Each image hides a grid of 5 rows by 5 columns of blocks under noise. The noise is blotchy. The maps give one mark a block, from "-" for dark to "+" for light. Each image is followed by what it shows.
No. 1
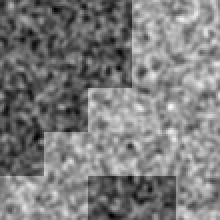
- - - + +
- - - + +
- - + + +
- + + + +
+ + - - +
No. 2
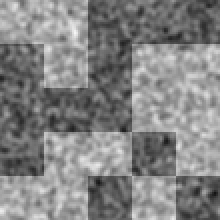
+ + - - -
- + - + +
- - - + +
- + + - +
+ + - + -
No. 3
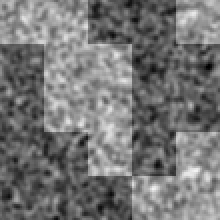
+ + - - +
- + + - -
- + + - -
- - + - +
- - - + +
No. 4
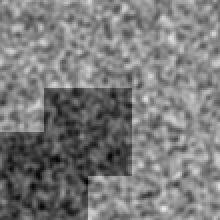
+ + + + +
+ + + + +
+ - - + +
- - - + +
- - + + +
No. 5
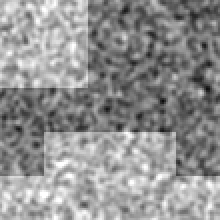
+ + - - -
+ + - - -
- - - - -
- + + + -
+ + + + +
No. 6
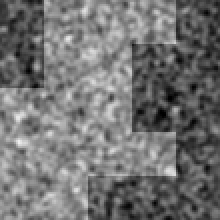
- + + + -
- + + - -
+ + + - -
+ + + + -
+ + - - -
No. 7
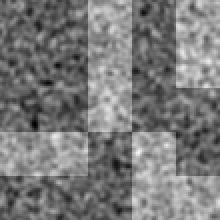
- - + - +
- - + - +
- - + - -
+ + - + -
- - - + +
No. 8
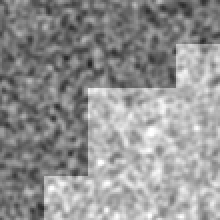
- - - - -
- - - - +
- - + + +
- - + + +
- + + + +
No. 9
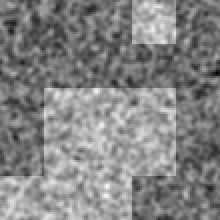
- - - + -
- - - - -
- + + + -
- + + + -
+ + + - -
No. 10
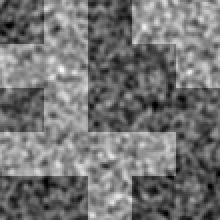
- + - + +
+ + - - +
- + - - -
+ + + + -
- - + - -
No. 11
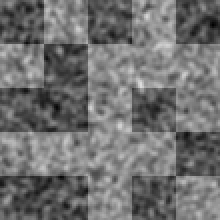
- + - + -
+ - + + +
- - + - +
+ + + + -
- - + - +
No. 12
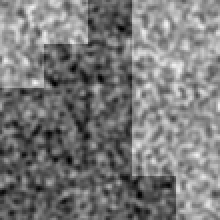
+ + - + +
+ - - + +
- - - + +
- - - + +
- - - - +
